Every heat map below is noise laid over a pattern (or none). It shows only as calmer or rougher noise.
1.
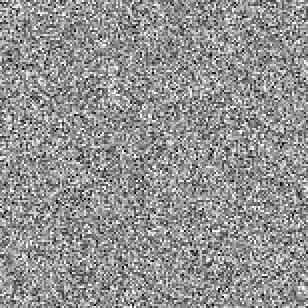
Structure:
only noise
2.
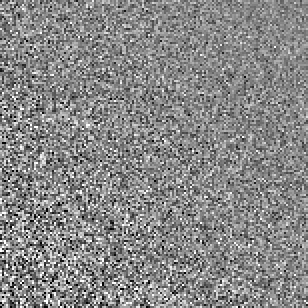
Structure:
a smooth slope
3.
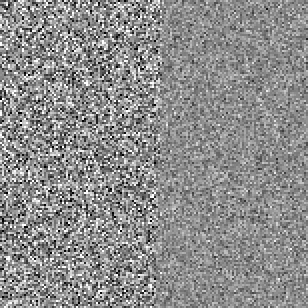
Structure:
a sharp edge
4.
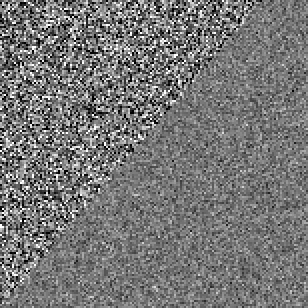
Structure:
a sharp edge
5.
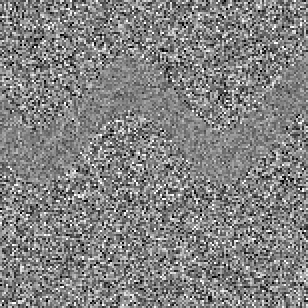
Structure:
a wavy band
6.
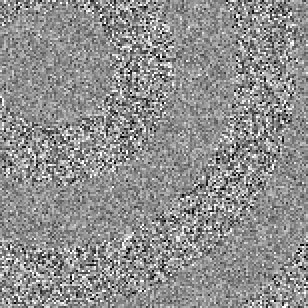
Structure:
rings round one point
